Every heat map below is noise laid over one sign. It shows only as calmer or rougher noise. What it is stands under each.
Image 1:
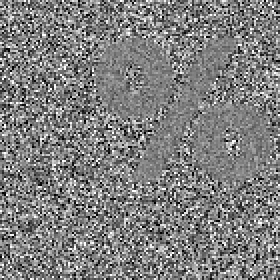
percent sign
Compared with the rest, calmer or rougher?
calmer
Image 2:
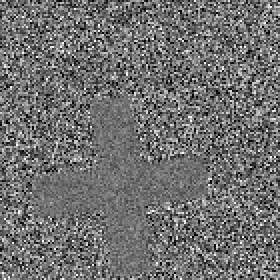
plus sign
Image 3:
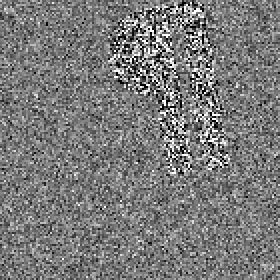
pilcrow
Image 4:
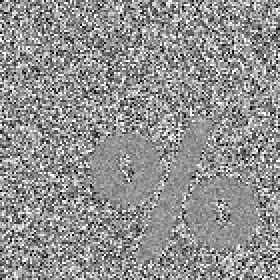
percent sign
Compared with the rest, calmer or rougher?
calmer
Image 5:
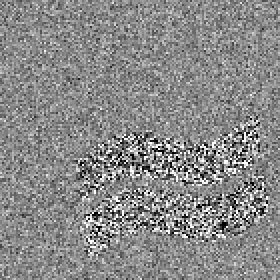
approximately sign
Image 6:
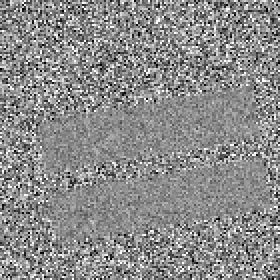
equals sign
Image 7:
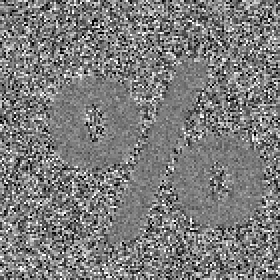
percent sign
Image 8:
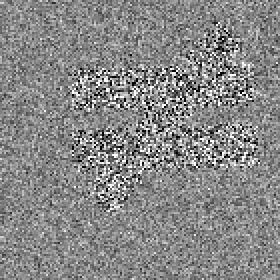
not-equal sign
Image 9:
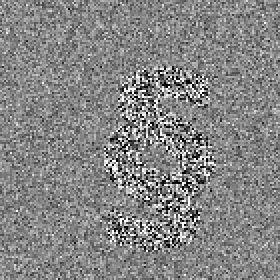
section sign
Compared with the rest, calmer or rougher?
rougher
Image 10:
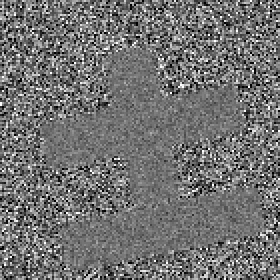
plus-minus sign
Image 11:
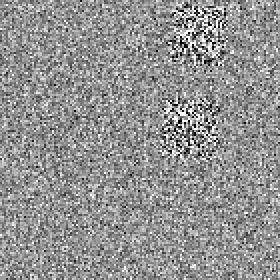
colon
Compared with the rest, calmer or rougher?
rougher
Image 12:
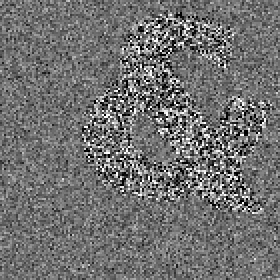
ampersand
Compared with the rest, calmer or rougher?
rougher
